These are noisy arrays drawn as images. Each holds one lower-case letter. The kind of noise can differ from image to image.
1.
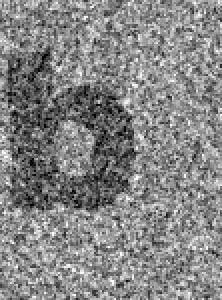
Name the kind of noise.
blotchy
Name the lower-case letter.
b
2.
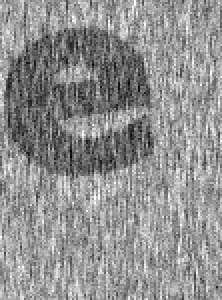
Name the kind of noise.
streaked along the columns
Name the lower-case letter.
e
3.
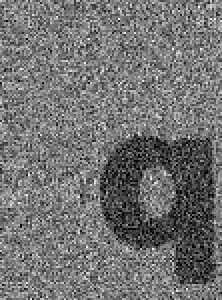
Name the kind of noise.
low rank plus noise
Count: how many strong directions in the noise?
three or four
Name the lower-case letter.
q
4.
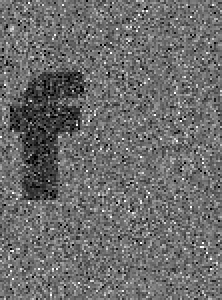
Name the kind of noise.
heavy tails
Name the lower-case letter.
f
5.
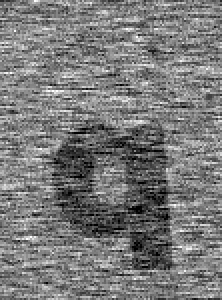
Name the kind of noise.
streaked along the rows
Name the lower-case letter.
q
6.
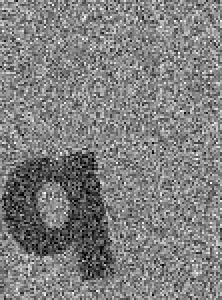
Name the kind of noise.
low rank plus noise
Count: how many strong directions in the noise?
three or four
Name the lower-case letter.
q
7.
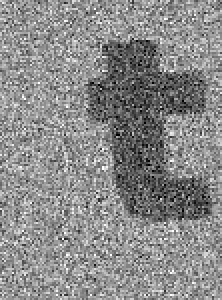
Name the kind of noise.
low rank plus noise
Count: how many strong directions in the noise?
five to eight
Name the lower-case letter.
t
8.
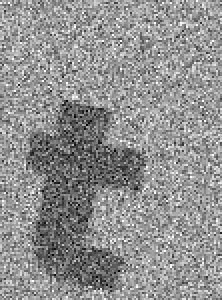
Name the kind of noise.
independent entries
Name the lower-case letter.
t
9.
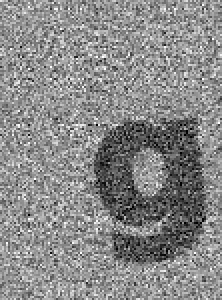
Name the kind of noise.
low rank plus noise
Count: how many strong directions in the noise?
two
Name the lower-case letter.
g
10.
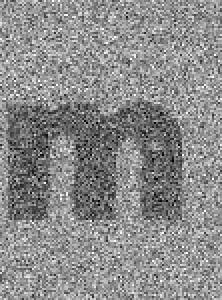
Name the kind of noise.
low rank plus noise
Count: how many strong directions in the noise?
five to eight
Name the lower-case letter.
m
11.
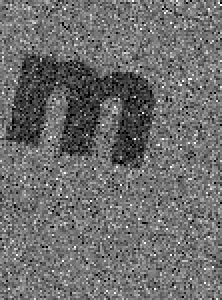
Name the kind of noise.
heavy tails
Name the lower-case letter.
m
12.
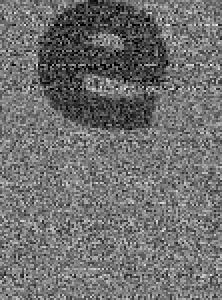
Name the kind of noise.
rows of uneven size
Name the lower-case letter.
e
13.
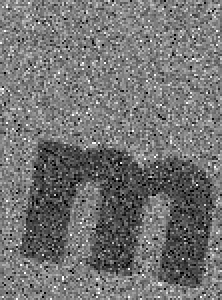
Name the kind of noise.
heavy tails
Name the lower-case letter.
m
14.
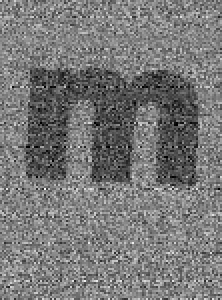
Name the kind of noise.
rows of uneven size
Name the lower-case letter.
m
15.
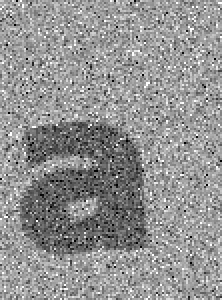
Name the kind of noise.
heavy tails
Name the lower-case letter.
a
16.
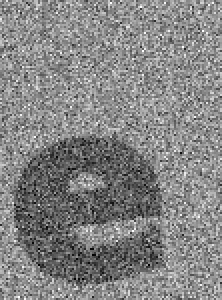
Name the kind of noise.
independent entries
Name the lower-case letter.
e
